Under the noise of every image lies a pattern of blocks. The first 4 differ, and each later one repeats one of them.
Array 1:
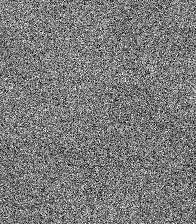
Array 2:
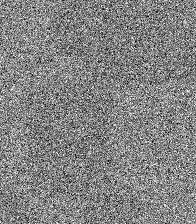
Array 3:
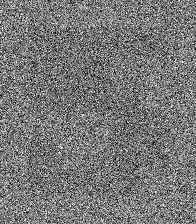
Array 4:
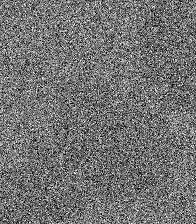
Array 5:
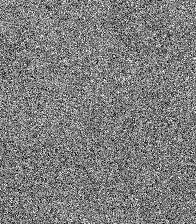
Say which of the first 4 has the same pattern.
1
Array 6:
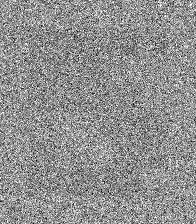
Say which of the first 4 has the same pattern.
3
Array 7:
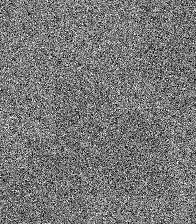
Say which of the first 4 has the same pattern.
4
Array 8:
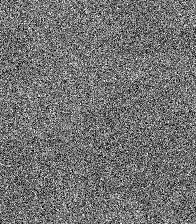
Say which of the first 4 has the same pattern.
1
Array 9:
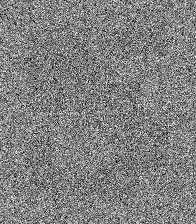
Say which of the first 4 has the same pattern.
3
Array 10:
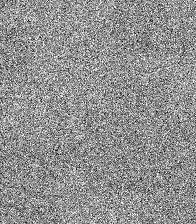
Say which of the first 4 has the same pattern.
1
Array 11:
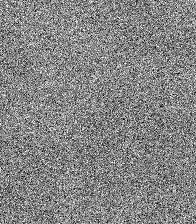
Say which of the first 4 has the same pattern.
1
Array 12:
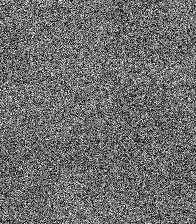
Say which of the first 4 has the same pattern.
1
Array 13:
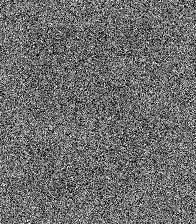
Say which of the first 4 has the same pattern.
3
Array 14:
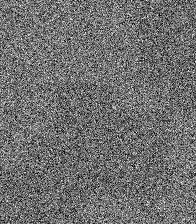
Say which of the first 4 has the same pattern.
4
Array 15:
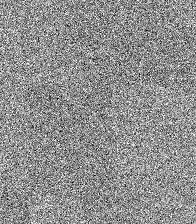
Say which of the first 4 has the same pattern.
2
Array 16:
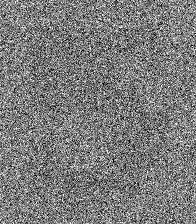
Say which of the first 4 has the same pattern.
3
